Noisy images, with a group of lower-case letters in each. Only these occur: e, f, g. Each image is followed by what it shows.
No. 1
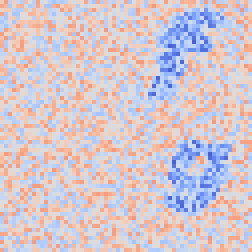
top right: f; bottom right: g
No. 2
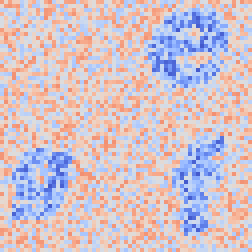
top right: e; bottom left: g; bottom right: f
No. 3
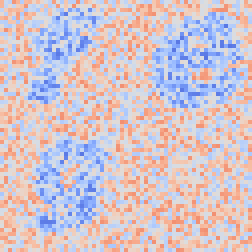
top left: f; top right: e; bottom left: g
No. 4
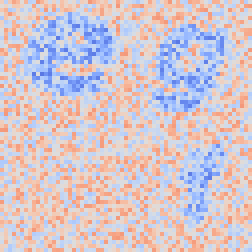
top left: e; top right: g; bottom right: f
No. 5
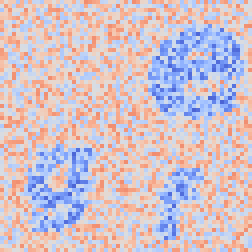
top right: e; bottom left: g; bottom right: f
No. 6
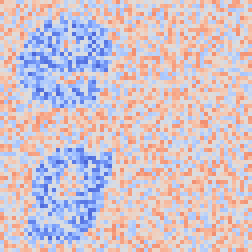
top left: e; bottom left: g
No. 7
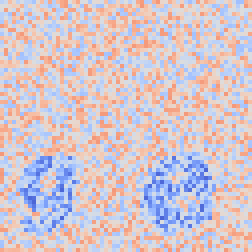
bottom left: g; bottom right: e
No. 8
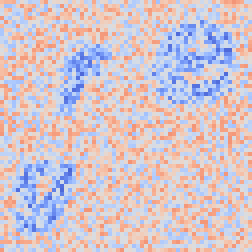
top left: f; top right: e; bottom left: g
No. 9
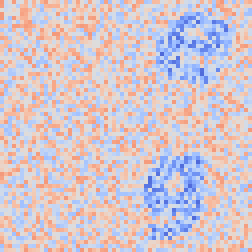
top right: e; bottom right: g
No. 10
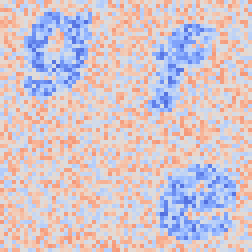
top left: g; top right: f; bottom right: e
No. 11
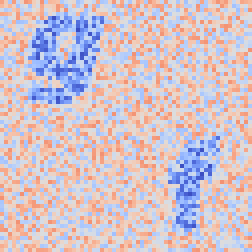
top left: g; bottom right: f
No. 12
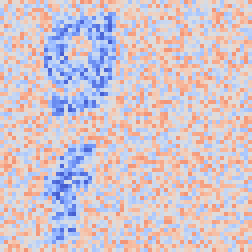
top left: g; bottom left: f
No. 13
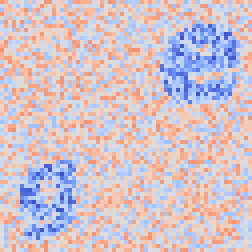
top right: e; bottom left: g
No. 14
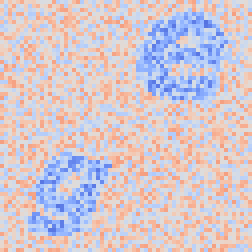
top right: e; bottom left: g
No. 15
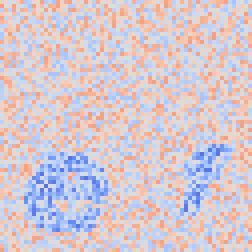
bottom left: e; bottom right: f
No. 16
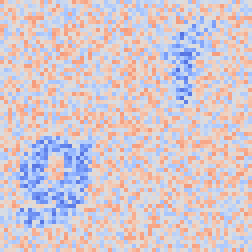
top right: f; bottom left: g
